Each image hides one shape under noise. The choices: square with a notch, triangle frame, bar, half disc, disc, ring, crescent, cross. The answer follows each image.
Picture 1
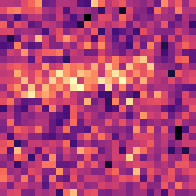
bar
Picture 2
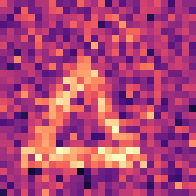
triangle frame
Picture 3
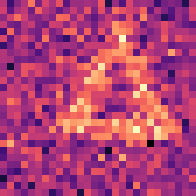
triangle frame
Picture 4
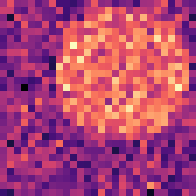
disc
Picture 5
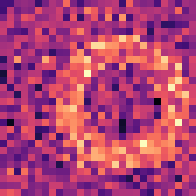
ring
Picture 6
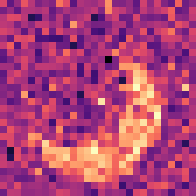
crescent
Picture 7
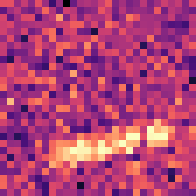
bar
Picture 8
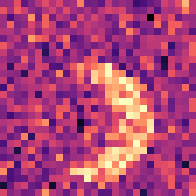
crescent
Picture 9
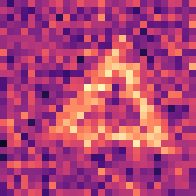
triangle frame
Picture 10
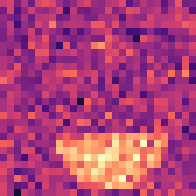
half disc
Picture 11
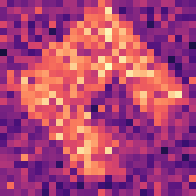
square with a notch
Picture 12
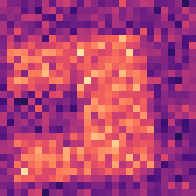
square with a notch
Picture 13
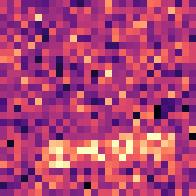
bar
